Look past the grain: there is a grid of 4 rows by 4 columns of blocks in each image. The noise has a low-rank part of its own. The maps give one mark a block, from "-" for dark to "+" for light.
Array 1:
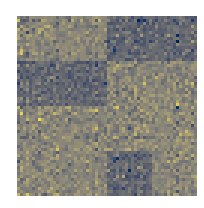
+ + - -
- - + +
+ + + +
+ + - +
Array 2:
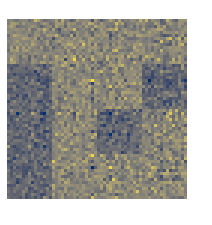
+ + + +
- + + -
- + - +
- + + +
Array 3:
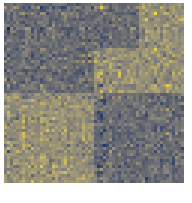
- - - +
- - + +
+ + - -
+ + - -
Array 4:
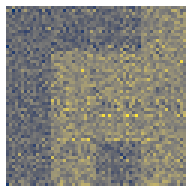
- - - +
- + + +
- + + +
- + - +
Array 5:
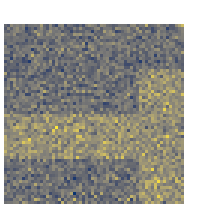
- - - -
- - - +
+ + + +
- - - +
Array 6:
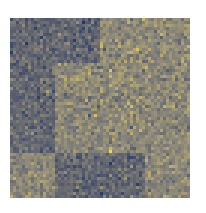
- - + +
- + + +
- + + +
+ - - +
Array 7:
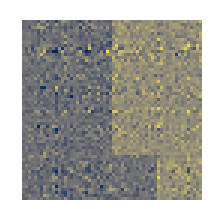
- - + +
- - + +
- - + +
- - - +
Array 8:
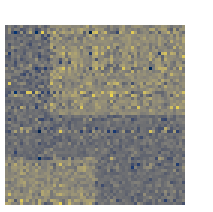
- + + +
- + + +
- - - -
+ + - -
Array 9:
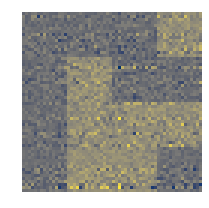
- - - +
- + - -
- + + +
- + + -
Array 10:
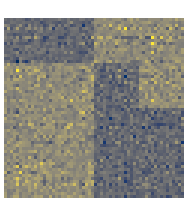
- - + +
+ + - +
+ + - -
+ + - -
